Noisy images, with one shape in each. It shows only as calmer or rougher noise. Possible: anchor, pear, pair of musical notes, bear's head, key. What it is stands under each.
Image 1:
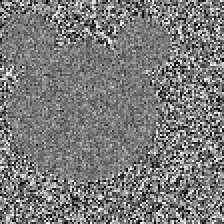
calm bear's head
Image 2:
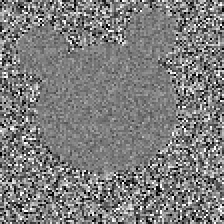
calm bear's head
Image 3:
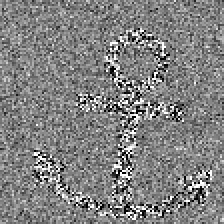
rough anchor
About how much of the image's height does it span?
nearly all
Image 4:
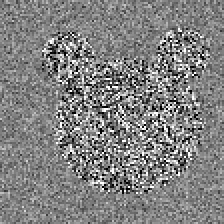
rough bear's head
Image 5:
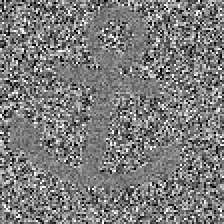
calm anchor
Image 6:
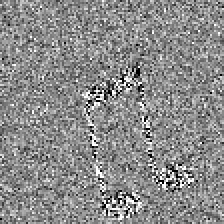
rough pair of musical notes
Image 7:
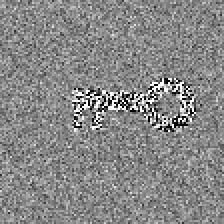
rough key
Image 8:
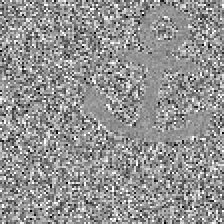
calm anchor
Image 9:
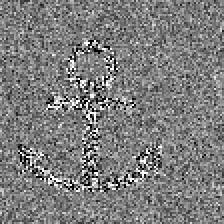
rough anchor
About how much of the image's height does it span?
two thirds
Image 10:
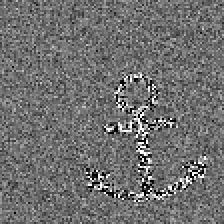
rough anchor
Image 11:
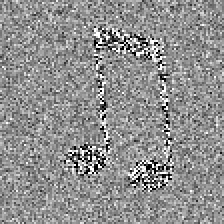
rough pair of musical notes
